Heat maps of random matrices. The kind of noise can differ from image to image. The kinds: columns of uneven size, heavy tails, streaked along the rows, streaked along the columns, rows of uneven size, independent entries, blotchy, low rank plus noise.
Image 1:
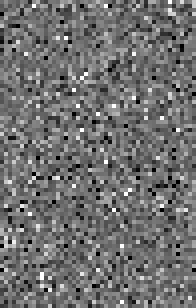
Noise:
heavy tails
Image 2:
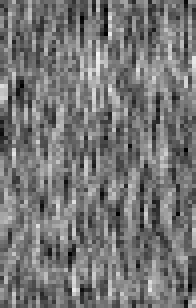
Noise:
streaked along the columns
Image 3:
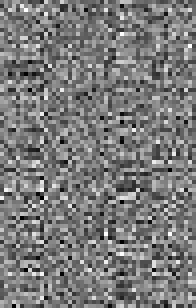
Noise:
low rank plus noise
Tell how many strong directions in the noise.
two
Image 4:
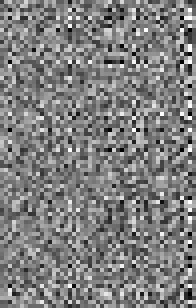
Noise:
low rank plus noise
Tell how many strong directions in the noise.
one
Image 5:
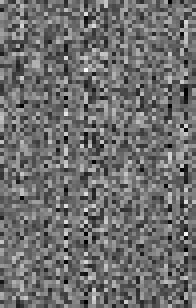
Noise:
columns of uneven size
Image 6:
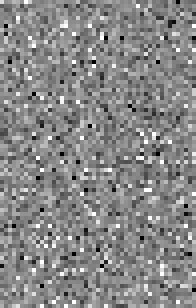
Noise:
heavy tails
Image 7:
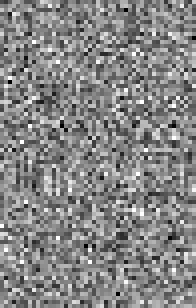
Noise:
low rank plus noise
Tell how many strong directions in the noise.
five to eight
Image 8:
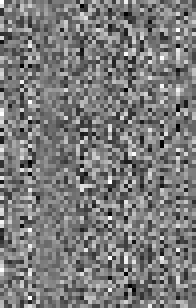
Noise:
columns of uneven size
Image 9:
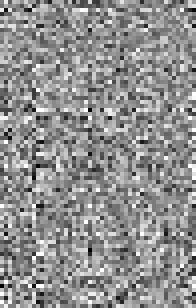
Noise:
low rank plus noise
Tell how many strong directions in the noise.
two
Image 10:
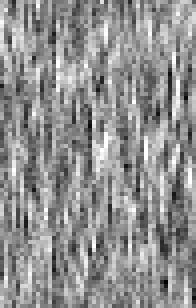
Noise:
streaked along the columns
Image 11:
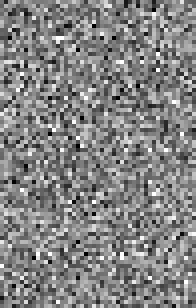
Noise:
independent entries
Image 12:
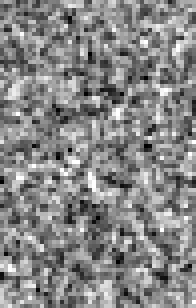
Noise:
blotchy
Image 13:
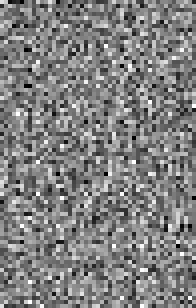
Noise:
low rank plus noise
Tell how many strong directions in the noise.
five to eight
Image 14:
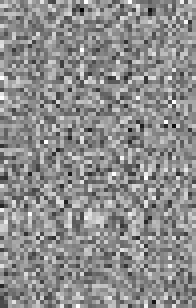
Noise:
low rank plus noise
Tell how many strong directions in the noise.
three or four
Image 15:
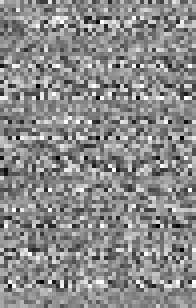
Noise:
rows of uneven size
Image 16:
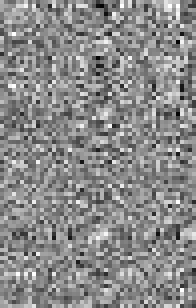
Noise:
low rank plus noise
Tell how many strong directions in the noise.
two
